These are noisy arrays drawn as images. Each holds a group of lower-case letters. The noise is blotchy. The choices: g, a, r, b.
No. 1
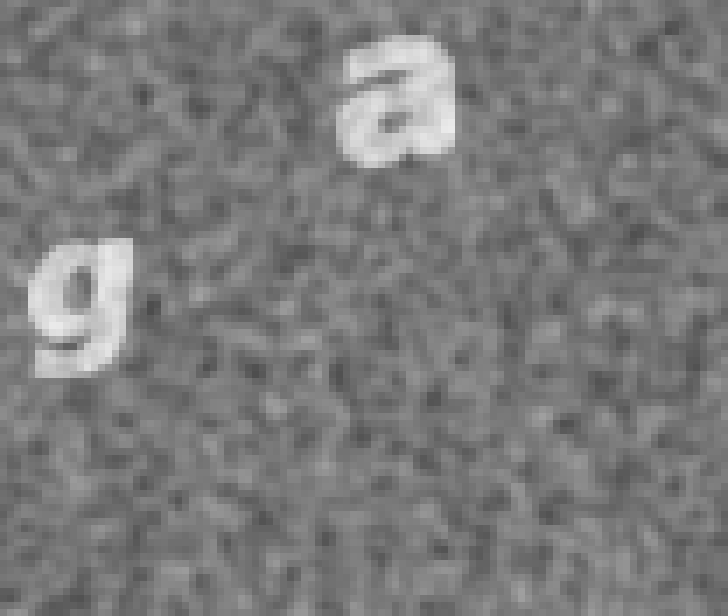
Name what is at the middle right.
nothing
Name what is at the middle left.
g
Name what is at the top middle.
a
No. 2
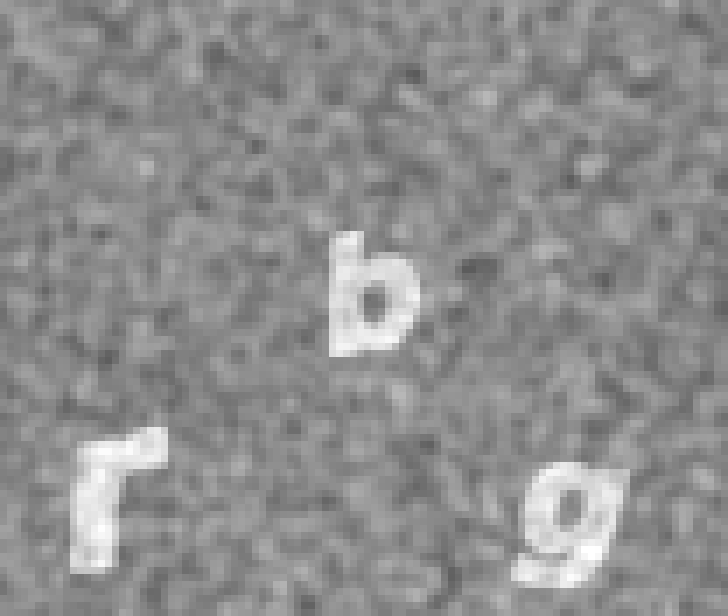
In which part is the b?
centre
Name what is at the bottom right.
g
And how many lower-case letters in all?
3
